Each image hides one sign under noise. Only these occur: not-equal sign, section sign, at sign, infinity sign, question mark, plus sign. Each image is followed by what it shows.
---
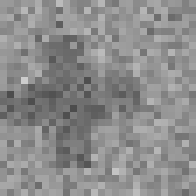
dark plus sign
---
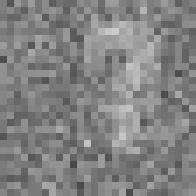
light question mark
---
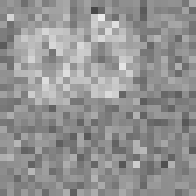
light infinity sign
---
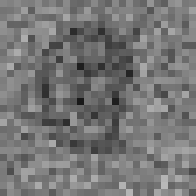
dark at sign
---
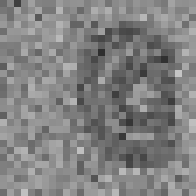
dark at sign
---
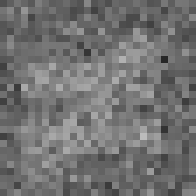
light not-equal sign
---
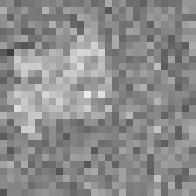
light not-equal sign
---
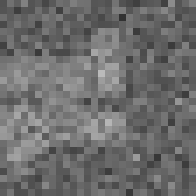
light not-equal sign
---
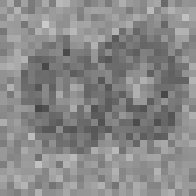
dark infinity sign
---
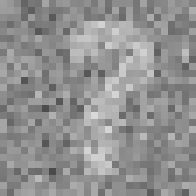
light question mark
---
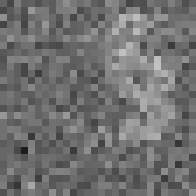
light section sign
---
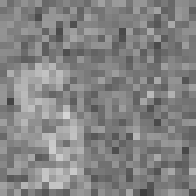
light section sign
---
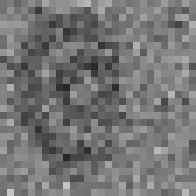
dark at sign
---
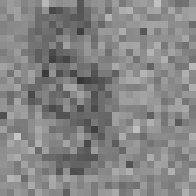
dark section sign
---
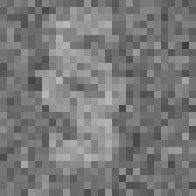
light section sign
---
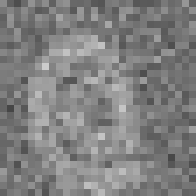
light at sign
